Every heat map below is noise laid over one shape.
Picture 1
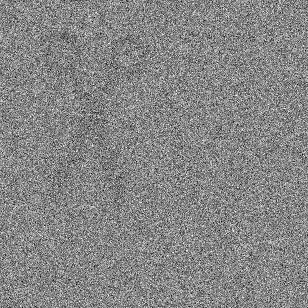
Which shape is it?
pair of scissors
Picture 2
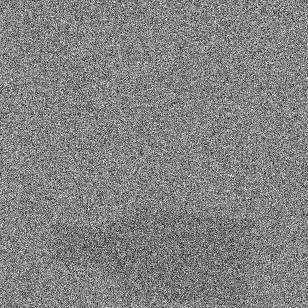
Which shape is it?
bottle
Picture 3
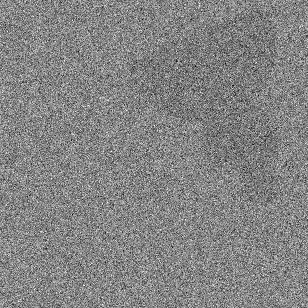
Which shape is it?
chess pawn
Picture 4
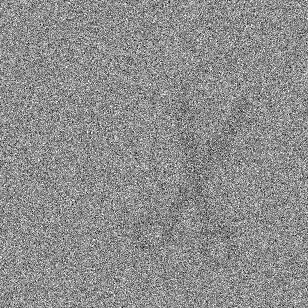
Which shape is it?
pair of scissors
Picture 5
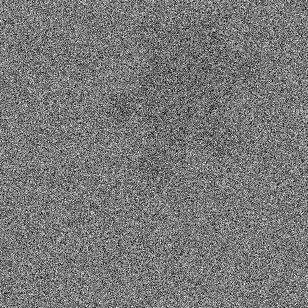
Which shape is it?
turtle
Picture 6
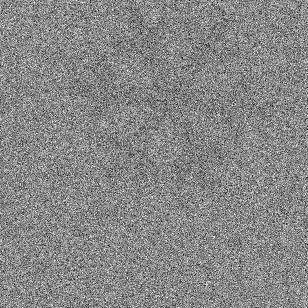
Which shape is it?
snowflake
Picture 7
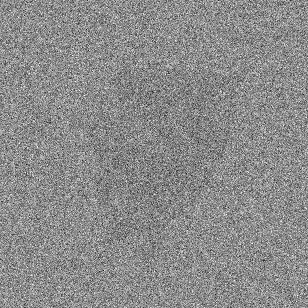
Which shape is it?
chess knight
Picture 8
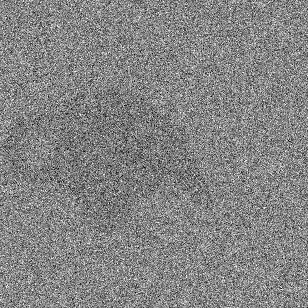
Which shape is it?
teapot
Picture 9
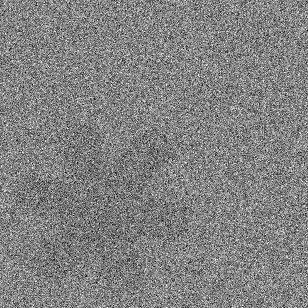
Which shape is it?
asterisk
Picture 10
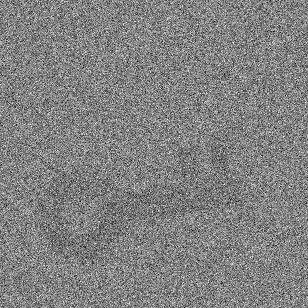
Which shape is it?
key
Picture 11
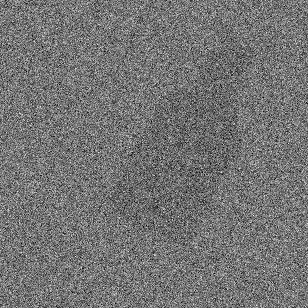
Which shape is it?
bottle
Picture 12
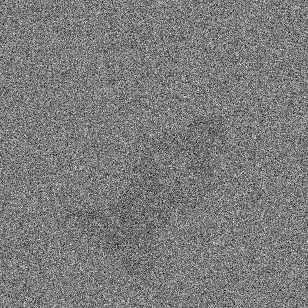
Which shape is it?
chess bishop
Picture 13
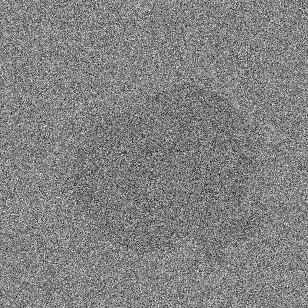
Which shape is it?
apple
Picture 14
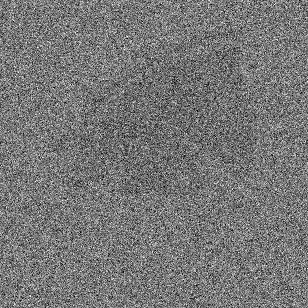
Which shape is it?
chess knight
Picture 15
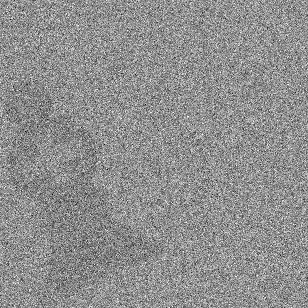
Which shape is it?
chess bishop
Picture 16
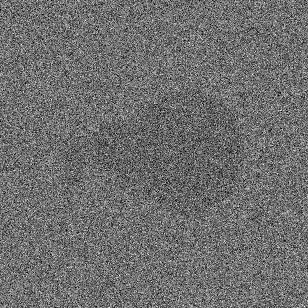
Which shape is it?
pear
